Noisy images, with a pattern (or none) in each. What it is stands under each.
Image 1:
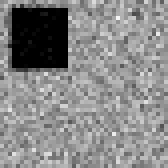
one block
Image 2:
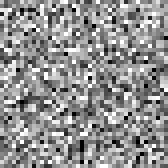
only noise
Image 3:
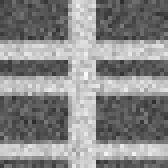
bands of rows crossing bands of columns
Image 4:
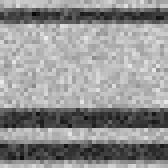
bands of rows
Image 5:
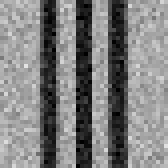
bands of columns
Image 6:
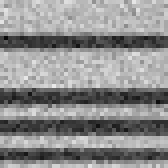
bands of rows
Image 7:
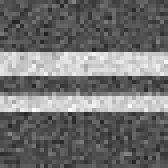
bands of rows
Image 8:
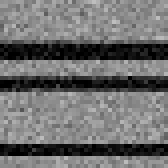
bands of rows
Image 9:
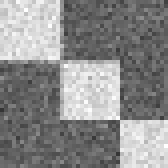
blocks along the diagonal
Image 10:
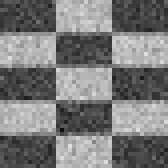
a checkerboard
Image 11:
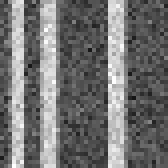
bands of columns
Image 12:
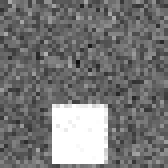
one block
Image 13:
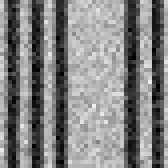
bands of columns
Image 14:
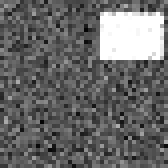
one block
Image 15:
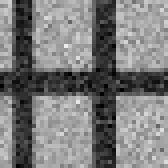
bands of rows crossing bands of columns
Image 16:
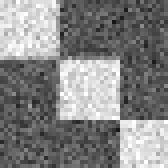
blocks along the diagonal
